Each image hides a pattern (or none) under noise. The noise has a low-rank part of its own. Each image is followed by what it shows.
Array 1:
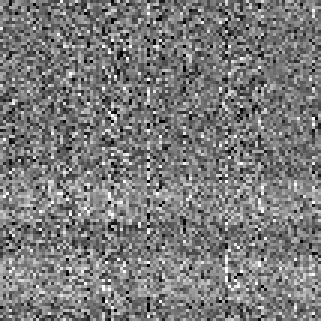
bands of rows
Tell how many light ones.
2
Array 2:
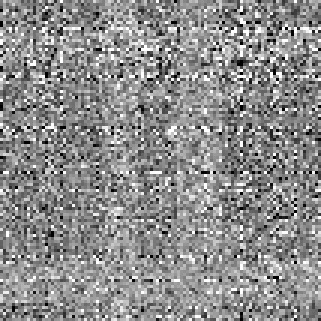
bands of rows crossing bands of columns
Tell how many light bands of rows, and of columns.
2 and 2
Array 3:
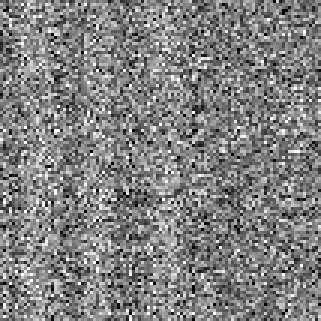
bands of columns
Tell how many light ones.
3
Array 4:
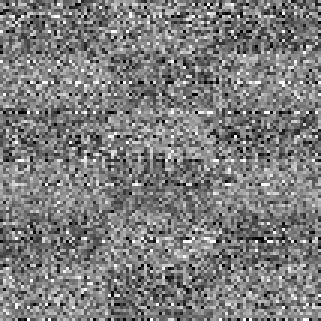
a checkerboard
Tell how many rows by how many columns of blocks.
6 by 3
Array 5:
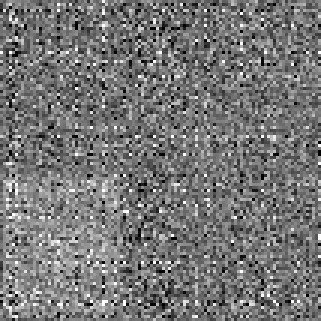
one block
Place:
bottom left
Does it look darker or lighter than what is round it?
lighter
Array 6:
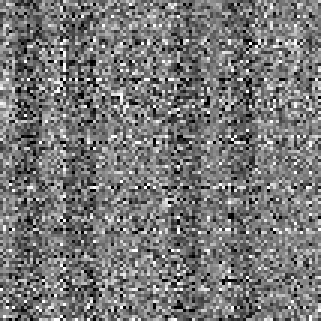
bands of columns
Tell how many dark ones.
4
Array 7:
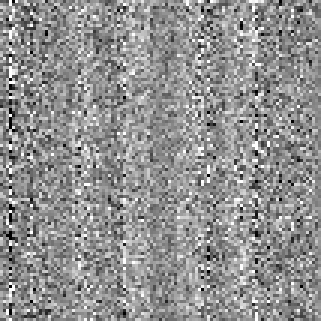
bands of columns
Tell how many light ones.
4
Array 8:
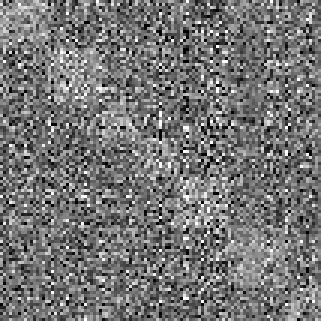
blocks along the diagonal
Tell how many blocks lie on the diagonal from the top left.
7
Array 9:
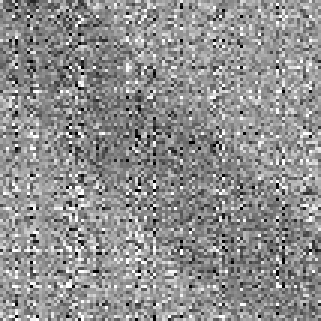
a diagonal band
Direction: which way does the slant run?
top left to bottom right
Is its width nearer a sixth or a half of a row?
a half
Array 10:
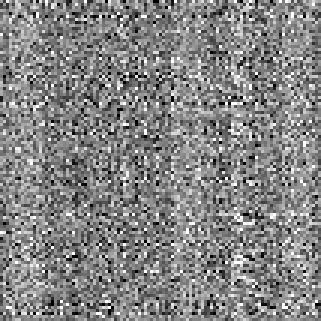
bands of columns
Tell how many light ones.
4
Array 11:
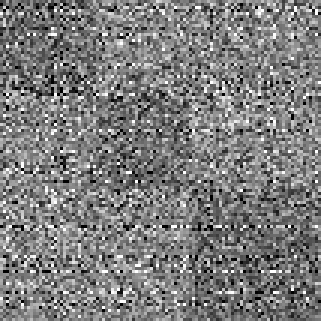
blocks along the diagonal
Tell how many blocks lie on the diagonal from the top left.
3
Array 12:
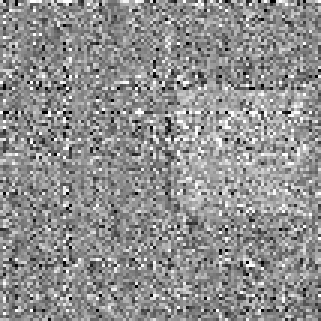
one block
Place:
middle right
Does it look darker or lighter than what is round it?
lighter
